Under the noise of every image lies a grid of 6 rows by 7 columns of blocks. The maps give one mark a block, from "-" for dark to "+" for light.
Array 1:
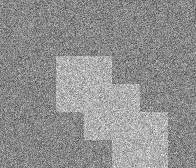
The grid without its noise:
- - - - - - -
- - - - - - -
- - + + - - -
- - + + + - -
- - - + + + -
- - - - + + -
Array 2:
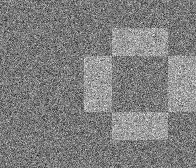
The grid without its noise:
- - - - - - -
- - - - + + -
- - - + - - +
- - - + - - +
- - - - + + -
- - - - - - -
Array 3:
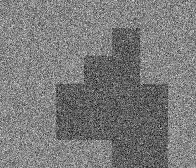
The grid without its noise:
+ + + + + + +
+ + + + - + +
+ + + - - + +
+ + - - - - +
+ + - - - - +
+ + + + - - +
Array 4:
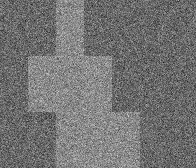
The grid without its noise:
- - + - - - -
- - + - - - -
- + + + - - -
- + + + - - -
- - + + + - -
- - + + + - -
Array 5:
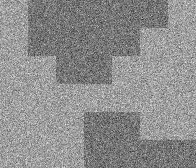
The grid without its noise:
+ - - - - - +
+ - - - - + +
+ + - - + + +
+ + + + + + +
+ + + - - + +
+ + + - - - -
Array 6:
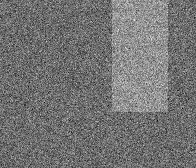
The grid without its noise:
- - - - + + -
- - - - + + -
- - - - + + -
- - - - + + -
- - - - - - -
- - - - - - -
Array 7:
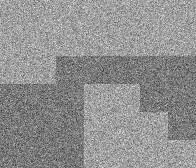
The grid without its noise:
+ + + + + + +
+ + + + + + +
+ + - - - - -
- - - + + - -
- - - + + + -
- - - + + + +
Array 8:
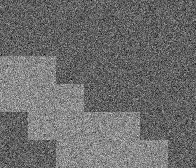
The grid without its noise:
- - - - - - -
- - - - - - -
+ + - - - - -
+ + + - - - -
- + + + + - -
- - + + + + -
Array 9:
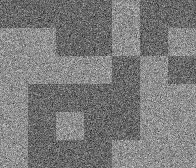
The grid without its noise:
- - - - + - -
+ + - - + - +
+ + + + - + -
+ - - - - + +
+ - + - - + +
+ - - - + + +
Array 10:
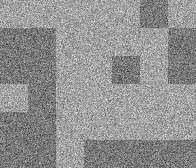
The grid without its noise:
+ + + + + - +
- - + + + + -
- - + + - + -
+ - + + + + +
- - + + + + +
- - + - - - -
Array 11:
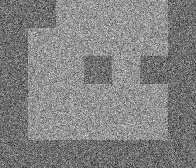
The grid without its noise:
- - + + + + -
- + + + + + -
- + + - + - -
- + + + + + -
- + + + + + -
- - - - - - -
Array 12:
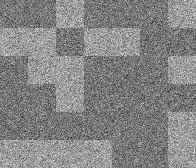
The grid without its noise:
- - + - - - +
+ + - + + - -
- + + - - - +
- - + - - - -
- - - - - - +
+ + + + - - +
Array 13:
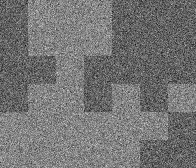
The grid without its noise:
- + + + - - -
- + + + - - -
- - + - - - -
- + + - + - +
+ + + + + + -
+ + + + + - -
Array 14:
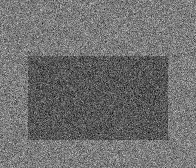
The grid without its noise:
+ + + + + + +
+ + + + + + +
+ - - - - - +
+ - - - - - +
+ - - - - - +
+ + + + + + +
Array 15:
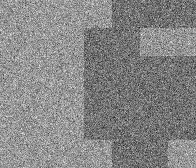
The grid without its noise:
+ + + + - - -
+ + + - - + +
+ + + - - - -
+ + + - - - -
+ + + - - - -
+ + + + - - +
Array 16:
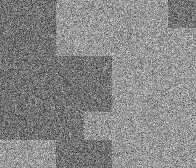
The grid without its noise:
- - + + + + -
- - + + + + +
- - - - + + +
- - - - + + +
- - - + + + +
+ + - - + + +
